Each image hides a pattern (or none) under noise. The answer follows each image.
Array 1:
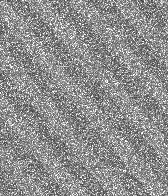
diagonal stripes
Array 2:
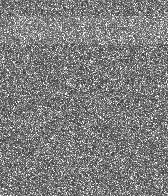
one horizontal stripe
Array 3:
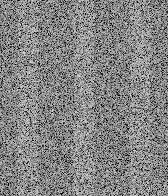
vertical stripes
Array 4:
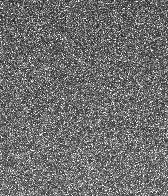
a smooth slope
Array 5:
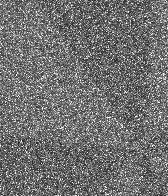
spokes from one point
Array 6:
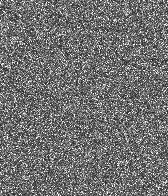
only noise
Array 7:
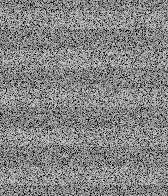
horizontal stripes
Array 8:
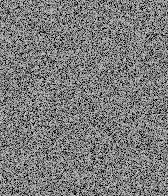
only noise
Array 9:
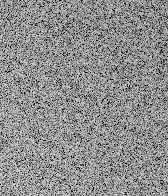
a smooth slope
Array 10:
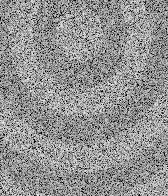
rings round one point
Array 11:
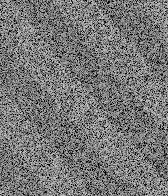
diagonal stripes
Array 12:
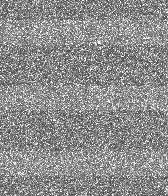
horizontal stripes
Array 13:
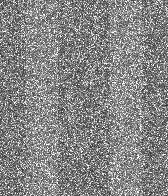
vertical stripes
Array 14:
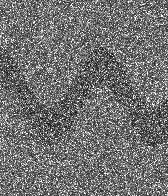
a wavy band
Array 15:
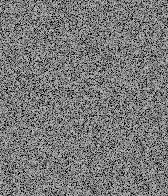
only noise
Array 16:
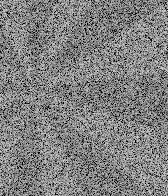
spokes from one point
